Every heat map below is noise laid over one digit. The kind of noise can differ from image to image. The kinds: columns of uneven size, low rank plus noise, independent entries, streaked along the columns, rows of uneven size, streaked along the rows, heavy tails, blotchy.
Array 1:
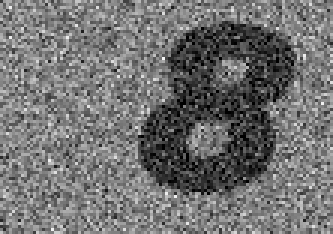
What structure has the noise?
independent entries
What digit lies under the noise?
8
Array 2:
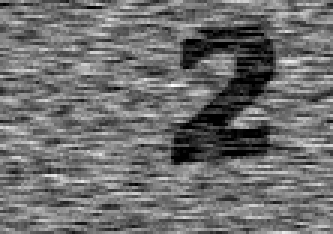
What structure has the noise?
streaked along the rows
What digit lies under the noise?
2
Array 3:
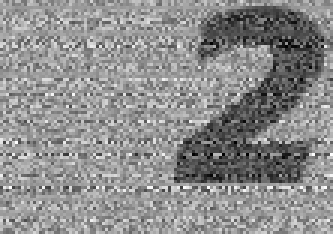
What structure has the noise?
rows of uneven size
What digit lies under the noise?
2
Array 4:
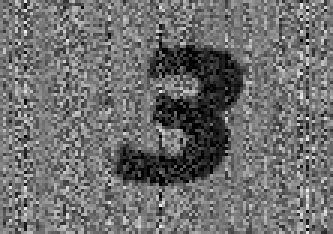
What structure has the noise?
columns of uneven size
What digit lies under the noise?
3
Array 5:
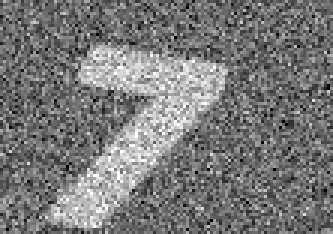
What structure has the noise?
independent entries
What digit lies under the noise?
7
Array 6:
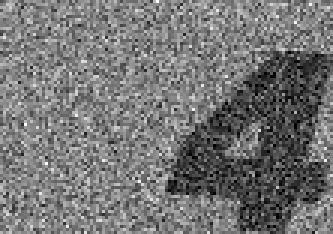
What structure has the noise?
independent entries
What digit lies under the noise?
4
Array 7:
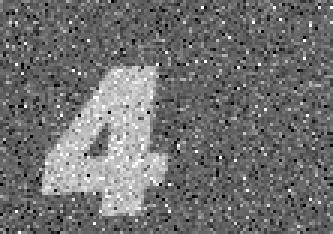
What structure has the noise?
heavy tails
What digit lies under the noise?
4
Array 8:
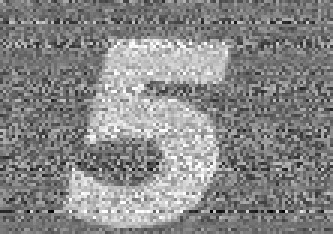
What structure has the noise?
rows of uneven size
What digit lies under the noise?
5
